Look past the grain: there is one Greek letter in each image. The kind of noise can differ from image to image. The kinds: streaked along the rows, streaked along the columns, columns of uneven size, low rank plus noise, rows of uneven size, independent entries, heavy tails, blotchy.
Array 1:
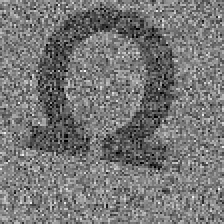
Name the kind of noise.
low rank plus noise
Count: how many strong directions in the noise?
five to eight
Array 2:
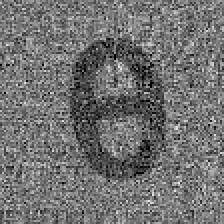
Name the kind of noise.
low rank plus noise
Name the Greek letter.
theta
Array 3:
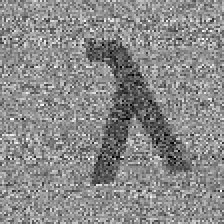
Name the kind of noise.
rows of uneven size
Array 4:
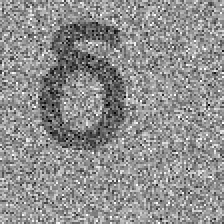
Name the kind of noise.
independent entries
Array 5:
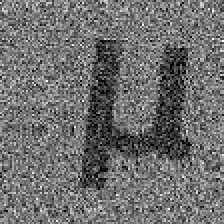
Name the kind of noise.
low rank plus noise
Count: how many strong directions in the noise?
three or four
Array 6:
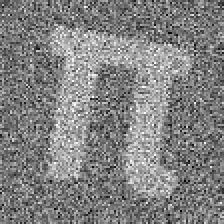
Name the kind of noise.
low rank plus noise
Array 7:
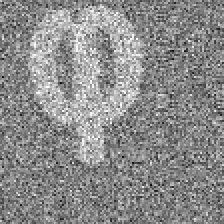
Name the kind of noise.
low rank plus noise
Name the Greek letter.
phi
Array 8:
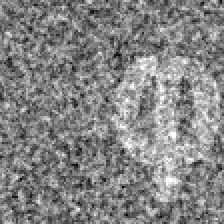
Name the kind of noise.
blotchy
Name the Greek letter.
phi
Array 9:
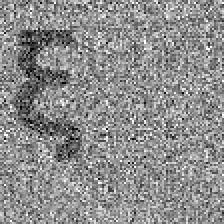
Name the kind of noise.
low rank plus noise
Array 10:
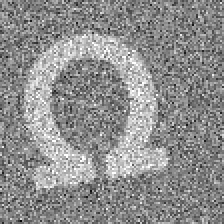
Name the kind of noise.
independent entries
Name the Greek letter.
omega
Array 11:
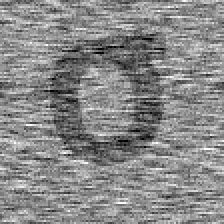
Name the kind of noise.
streaked along the rows
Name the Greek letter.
sigma
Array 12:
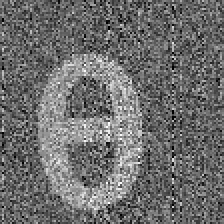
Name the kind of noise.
columns of uneven size
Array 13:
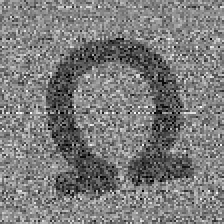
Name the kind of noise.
rows of uneven size
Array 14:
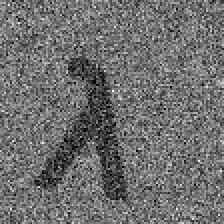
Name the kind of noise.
independent entries
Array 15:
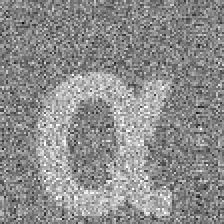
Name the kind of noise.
low rank plus noise
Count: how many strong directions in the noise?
one
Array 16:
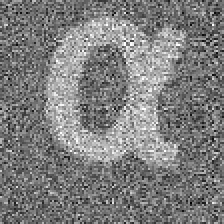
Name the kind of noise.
low rank plus noise
